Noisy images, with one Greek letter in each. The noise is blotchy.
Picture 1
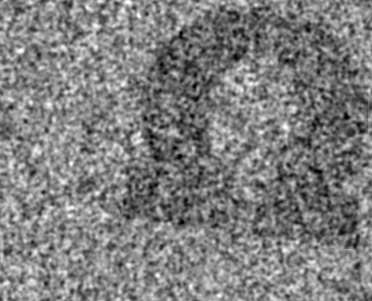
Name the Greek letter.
omega
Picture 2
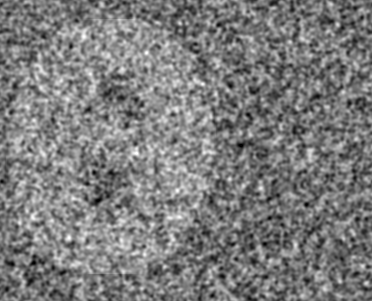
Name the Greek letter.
theta
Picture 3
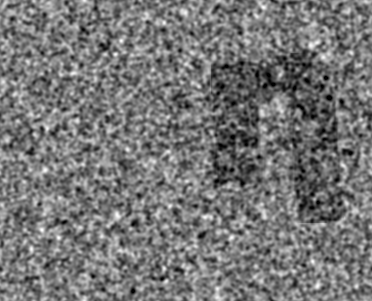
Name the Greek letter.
eta
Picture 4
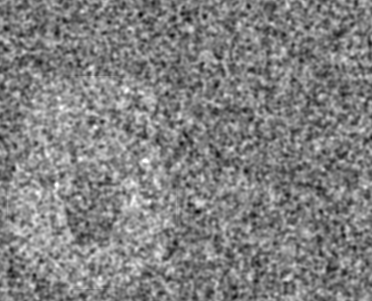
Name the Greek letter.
delta
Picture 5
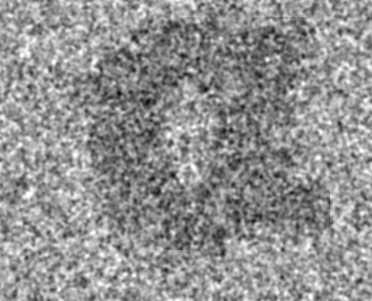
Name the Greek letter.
alpha
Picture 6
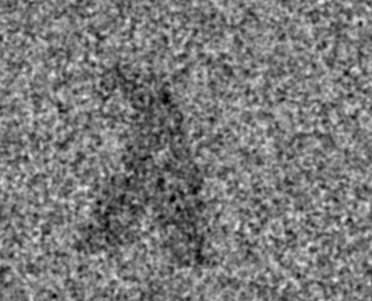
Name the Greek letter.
lambda
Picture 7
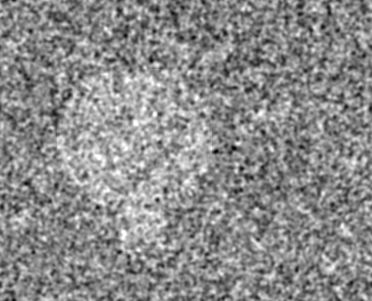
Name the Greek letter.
phi
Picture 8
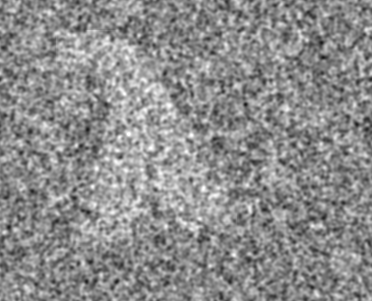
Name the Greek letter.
lambda
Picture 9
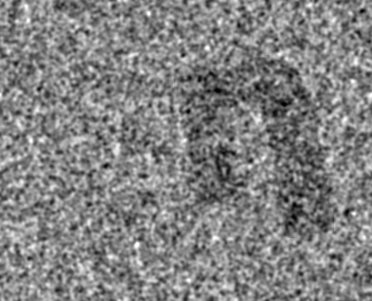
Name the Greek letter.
eta
